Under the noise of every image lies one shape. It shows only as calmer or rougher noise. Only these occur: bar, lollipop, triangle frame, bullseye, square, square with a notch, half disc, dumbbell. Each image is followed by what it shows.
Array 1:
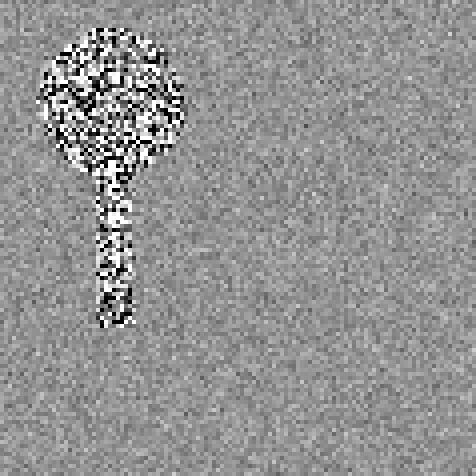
lollipop
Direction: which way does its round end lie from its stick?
up
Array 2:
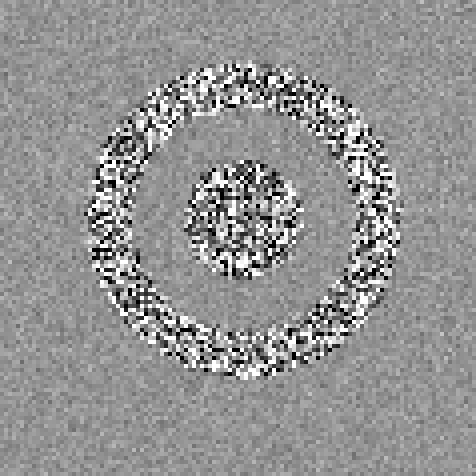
bullseye
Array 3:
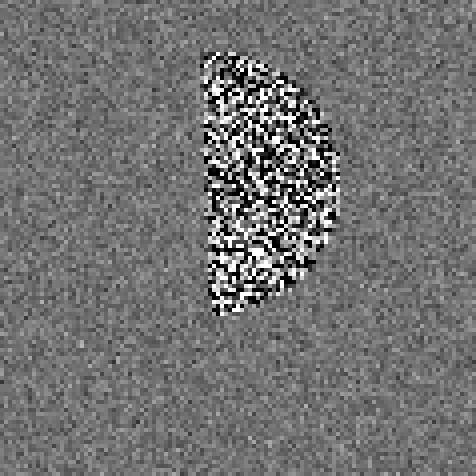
half disc
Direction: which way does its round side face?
right
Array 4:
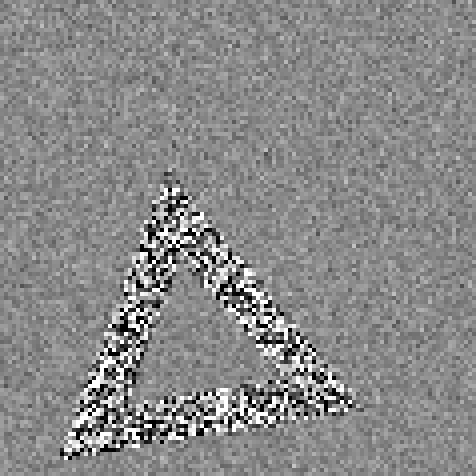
triangle frame
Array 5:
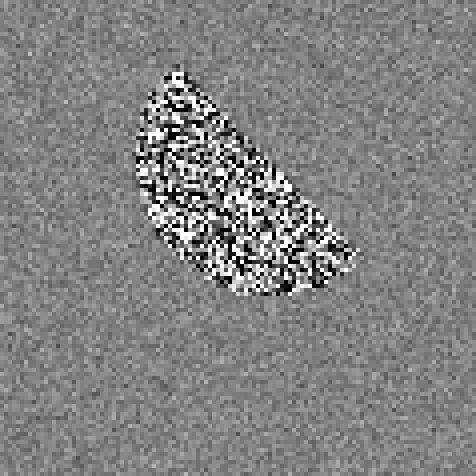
half disc
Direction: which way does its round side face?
down and left
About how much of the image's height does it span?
half
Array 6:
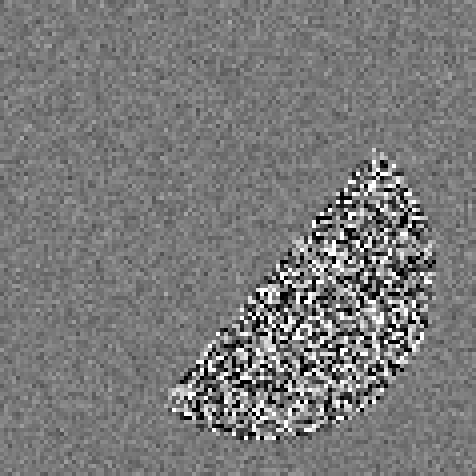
half disc
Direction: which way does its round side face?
down and right
